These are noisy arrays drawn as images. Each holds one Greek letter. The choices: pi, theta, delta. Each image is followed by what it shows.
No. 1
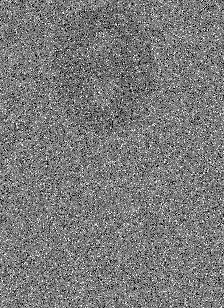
theta
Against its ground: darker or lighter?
darker
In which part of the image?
top middle
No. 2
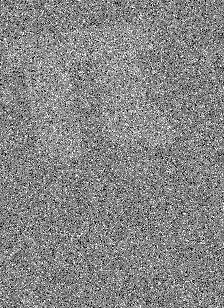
pi
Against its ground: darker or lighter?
lighter
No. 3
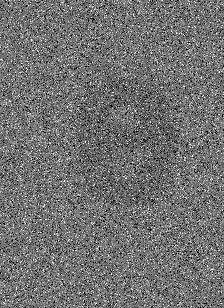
theta
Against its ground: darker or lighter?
darker
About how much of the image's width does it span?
half
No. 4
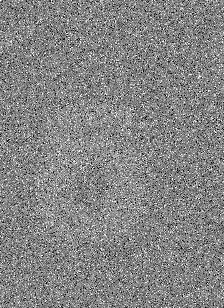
delta
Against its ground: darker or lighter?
lighter
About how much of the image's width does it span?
half
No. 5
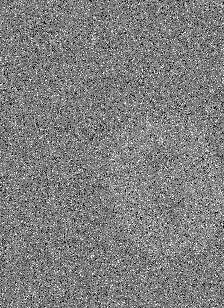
theta
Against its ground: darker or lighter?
lighter
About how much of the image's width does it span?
half
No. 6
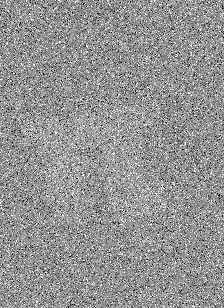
pi
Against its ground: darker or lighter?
lighter
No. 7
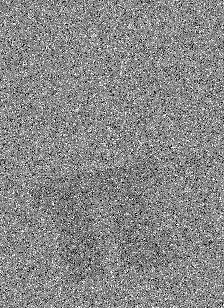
pi
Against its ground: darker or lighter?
darker
